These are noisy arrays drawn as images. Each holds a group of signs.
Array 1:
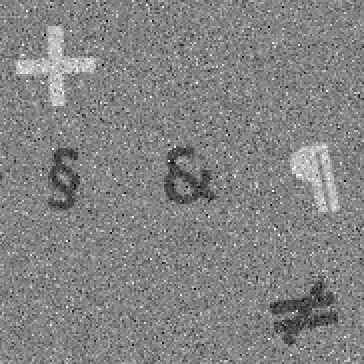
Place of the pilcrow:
middle right
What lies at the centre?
ampersand
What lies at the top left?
plus sign
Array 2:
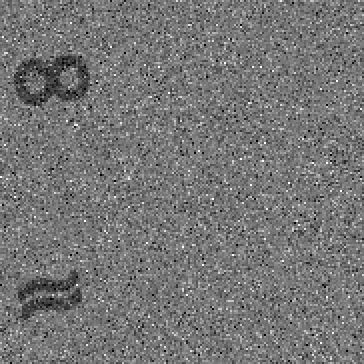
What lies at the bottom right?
nothing
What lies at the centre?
nothing
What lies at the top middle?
nothing
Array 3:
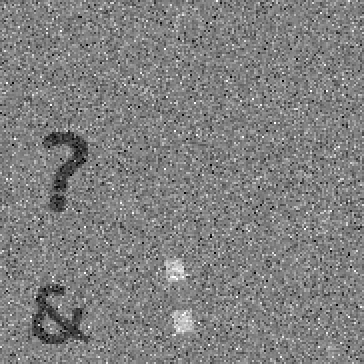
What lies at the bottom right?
nothing
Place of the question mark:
middle left
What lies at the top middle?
nothing
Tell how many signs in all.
3
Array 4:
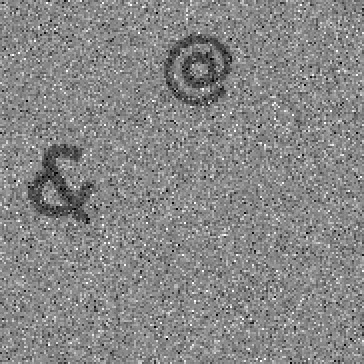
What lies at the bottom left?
nothing
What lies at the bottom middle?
nothing
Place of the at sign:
top middle
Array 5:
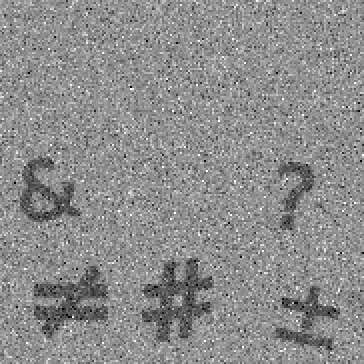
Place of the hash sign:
bottom middle
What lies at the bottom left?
not-equal sign
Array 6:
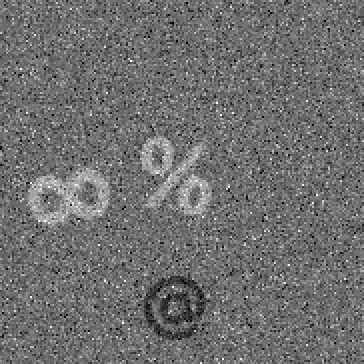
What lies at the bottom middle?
at sign
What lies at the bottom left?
nothing
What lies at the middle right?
nothing
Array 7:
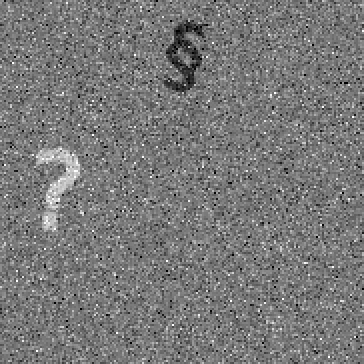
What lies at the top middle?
section sign
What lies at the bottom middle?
nothing
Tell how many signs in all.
2
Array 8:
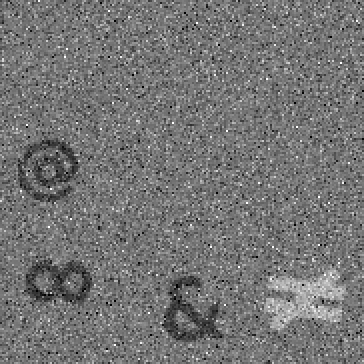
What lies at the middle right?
nothing
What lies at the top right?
nothing
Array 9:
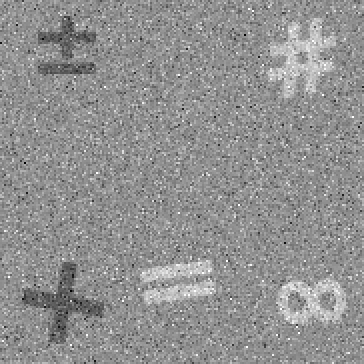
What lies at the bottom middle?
equals sign
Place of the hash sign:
top right
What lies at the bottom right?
infinity sign
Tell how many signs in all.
5
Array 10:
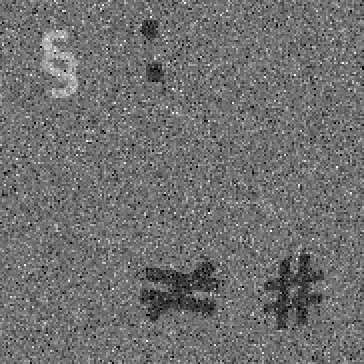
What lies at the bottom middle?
not-equal sign
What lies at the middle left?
nothing
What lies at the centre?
nothing
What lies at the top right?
nothing
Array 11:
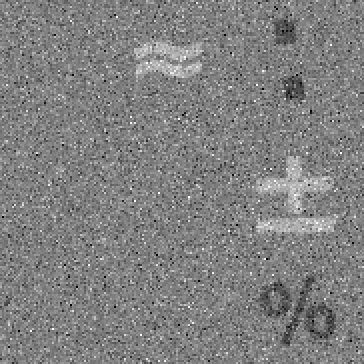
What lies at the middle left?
nothing
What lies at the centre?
nothing
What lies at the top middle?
approximately sign
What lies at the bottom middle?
nothing
